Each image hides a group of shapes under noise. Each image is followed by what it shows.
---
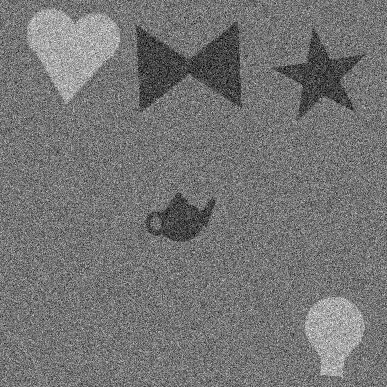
top left: light heart; top middle: dark bow tie; top right: dark star; centre: dark teapot; bottom right: light light bulb
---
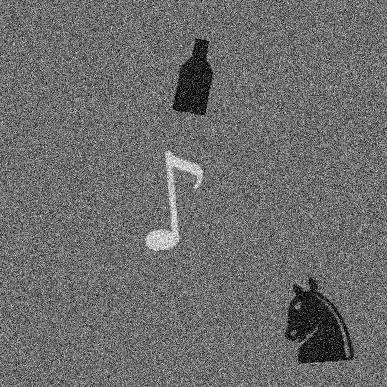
top middle: dark bottle; centre: light musical note; bottom right: dark chess knight
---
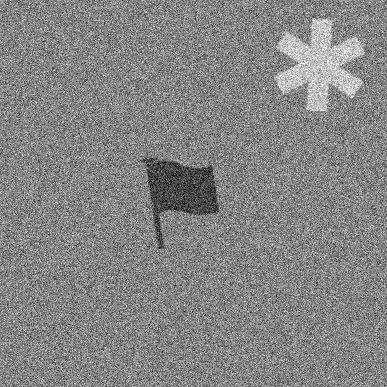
top right: light asterisk; centre: dark flag
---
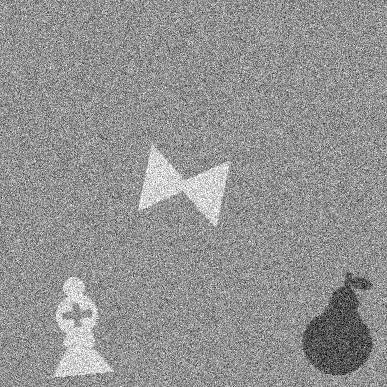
centre: light bow tie; bottom left: light chess bishop; bottom right: dark pear
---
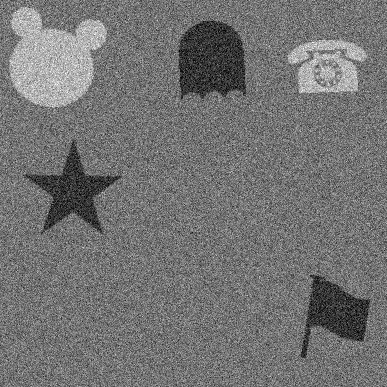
top left: light bear's head; top middle: dark ghost; top right: light telephone; middle left: dark star; bottom right: dark flag
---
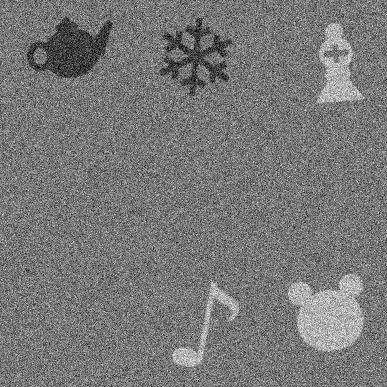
top left: dark teapot; top middle: dark snowflake; top right: light chess bishop; bottom middle: light musical note; bottom right: light bear's head
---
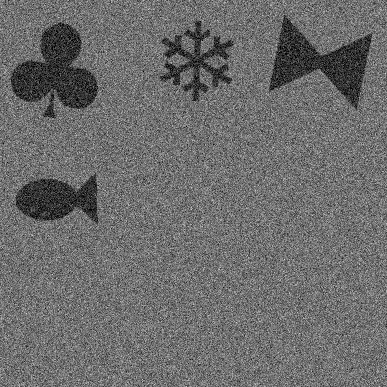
top left: dark club; top middle: dark snowflake; top right: dark bow tie; middle left: dark fish
